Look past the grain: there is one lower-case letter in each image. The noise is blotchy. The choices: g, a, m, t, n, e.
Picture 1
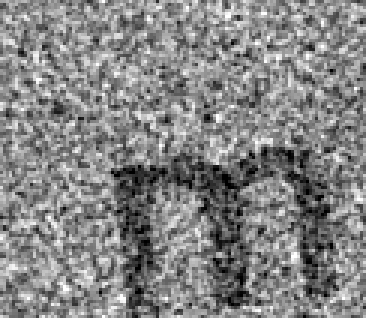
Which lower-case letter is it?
m
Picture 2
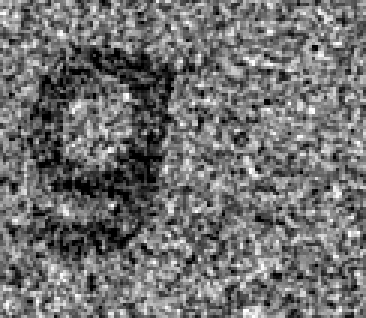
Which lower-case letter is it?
g
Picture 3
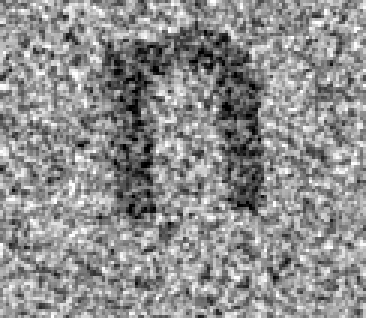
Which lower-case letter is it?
n
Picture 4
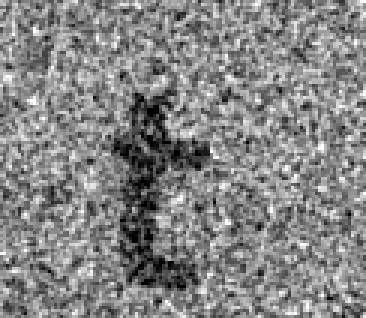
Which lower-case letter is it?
t
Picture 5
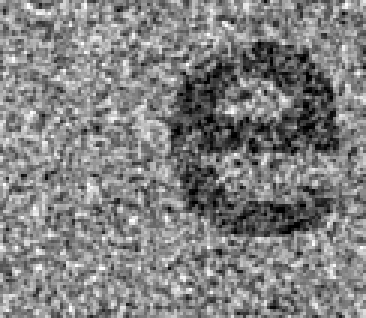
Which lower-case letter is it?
e
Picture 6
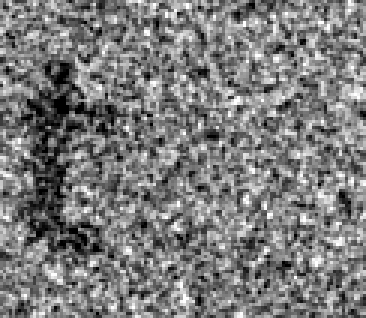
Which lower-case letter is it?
t
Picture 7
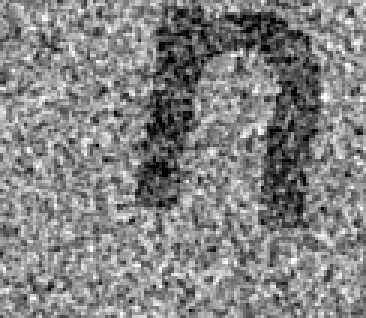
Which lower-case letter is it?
n
